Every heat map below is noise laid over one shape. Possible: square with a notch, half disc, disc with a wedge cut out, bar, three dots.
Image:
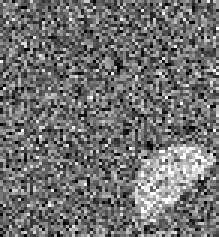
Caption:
light half disc, bottom right
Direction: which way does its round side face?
up and left
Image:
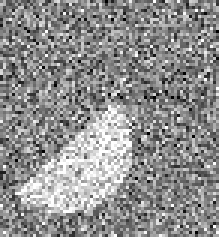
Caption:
light half disc
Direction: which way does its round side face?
down and right
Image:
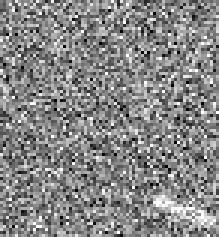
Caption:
light bar, bottom right
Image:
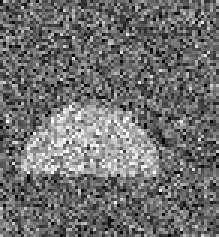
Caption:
light half disc
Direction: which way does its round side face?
up
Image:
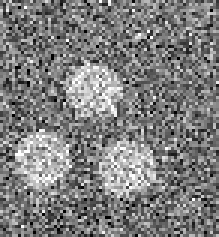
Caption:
light three dots
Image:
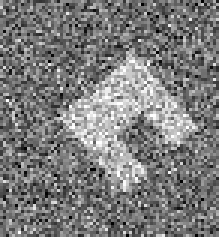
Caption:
light square with a notch
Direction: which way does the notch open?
down and right
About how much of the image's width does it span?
two thirds
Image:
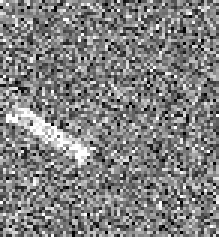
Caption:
light bar, middle left
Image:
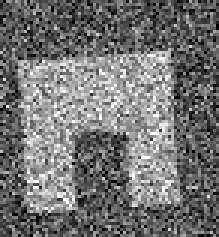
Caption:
light square with a notch
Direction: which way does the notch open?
down
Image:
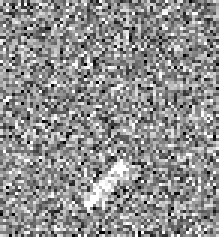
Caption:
light bar, bottom middle
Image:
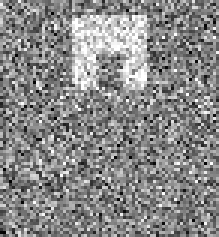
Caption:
light square with a notch, top middle
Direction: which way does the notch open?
down
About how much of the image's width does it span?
a third
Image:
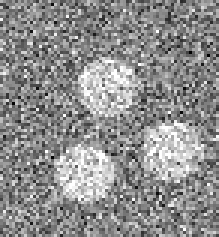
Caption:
light three dots
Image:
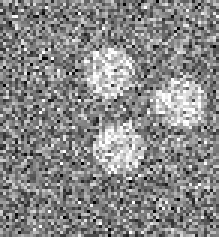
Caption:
light three dots
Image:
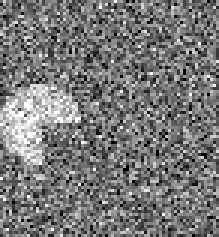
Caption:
light disc with a wedge cut out, middle left
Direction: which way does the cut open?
down and right
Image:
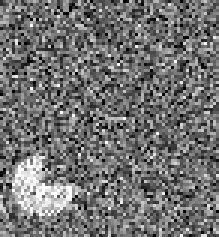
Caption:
light disc with a wedge cut out, bottom left
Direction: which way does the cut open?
up and right
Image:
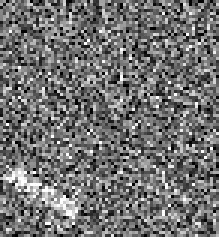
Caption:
light bar, bottom left
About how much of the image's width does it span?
a third
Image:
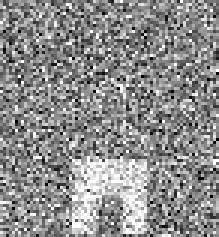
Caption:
light square with a notch, bottom middle
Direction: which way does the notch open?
down
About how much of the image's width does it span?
a third
